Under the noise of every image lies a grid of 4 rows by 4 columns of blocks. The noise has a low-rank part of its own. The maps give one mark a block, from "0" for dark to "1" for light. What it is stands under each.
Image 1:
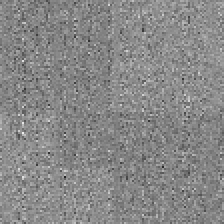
0011
0011
1000
1100
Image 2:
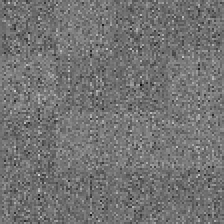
0100
1001
0111
0000
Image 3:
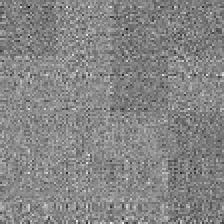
0100
1101
1110
1110
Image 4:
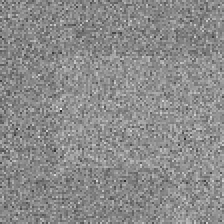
0000
0111
0111
0001
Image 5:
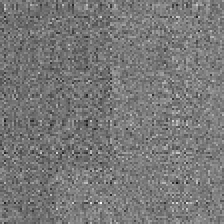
0011
0011
0011
0111
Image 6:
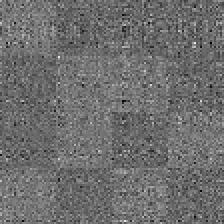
1000
0110
0101
1010
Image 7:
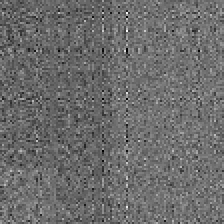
0011
0011
0011
1011
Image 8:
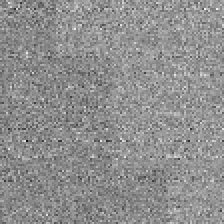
0111
0011
0011
0001
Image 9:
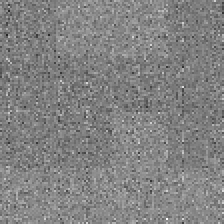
0110
0000
0010
1111
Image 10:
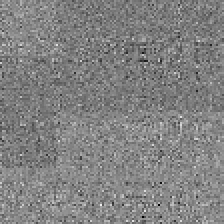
1000
0000
0111
1111
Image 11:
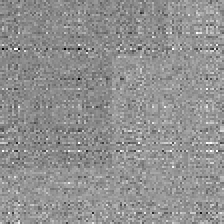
0001
0011
0011
1111
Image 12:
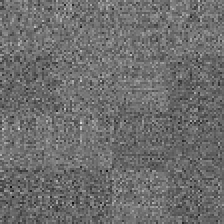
1111
0110
1100
0010
